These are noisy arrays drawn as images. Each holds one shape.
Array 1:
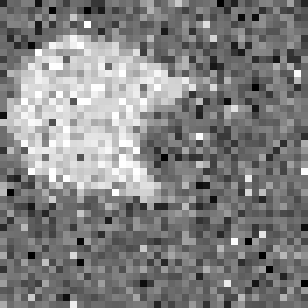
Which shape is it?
cat's head
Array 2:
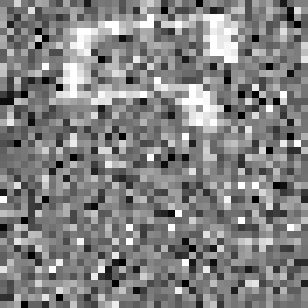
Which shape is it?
pair of musical notes
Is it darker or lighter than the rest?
lighter
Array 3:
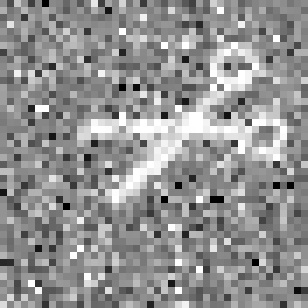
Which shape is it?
pair of scissors
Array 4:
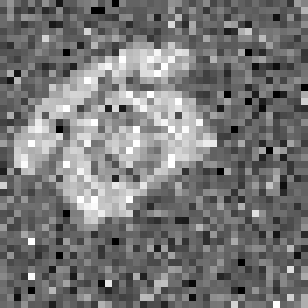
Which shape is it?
telephone
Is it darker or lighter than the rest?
lighter
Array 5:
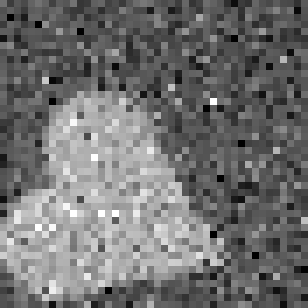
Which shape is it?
heart
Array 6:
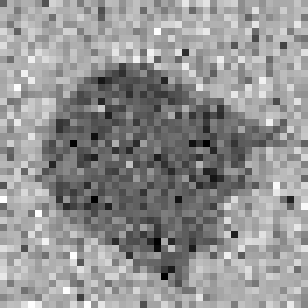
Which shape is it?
ghost
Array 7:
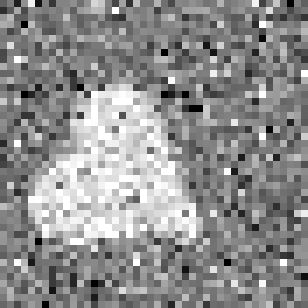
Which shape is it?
heart
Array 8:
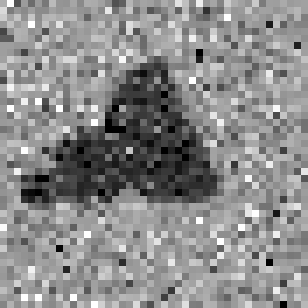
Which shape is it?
chess pawn
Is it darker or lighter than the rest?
darker
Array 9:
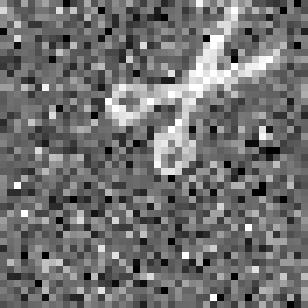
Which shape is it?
pair of scissors
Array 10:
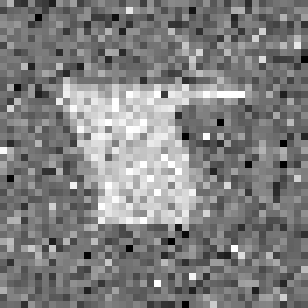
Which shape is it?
flag
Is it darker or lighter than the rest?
lighter
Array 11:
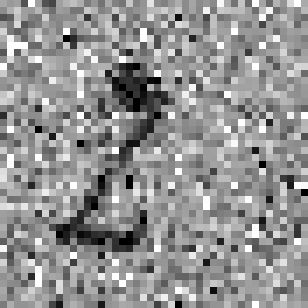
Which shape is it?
musical note
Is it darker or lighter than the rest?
darker
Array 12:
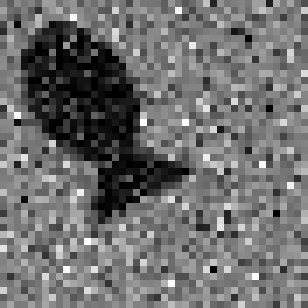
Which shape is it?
fish
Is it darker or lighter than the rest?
darker
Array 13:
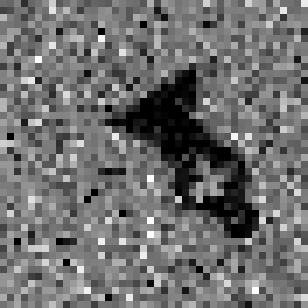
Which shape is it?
chess bishop
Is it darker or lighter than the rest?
darker
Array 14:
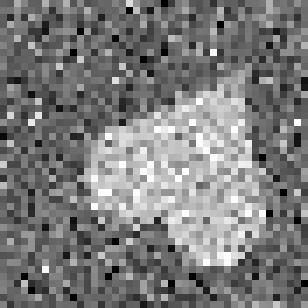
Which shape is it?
heart
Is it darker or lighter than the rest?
lighter
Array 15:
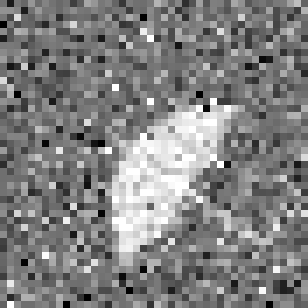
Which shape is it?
umbrella
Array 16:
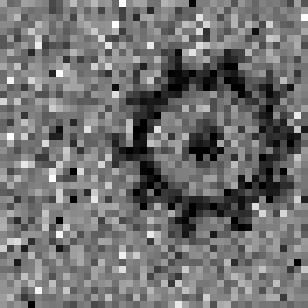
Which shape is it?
gear
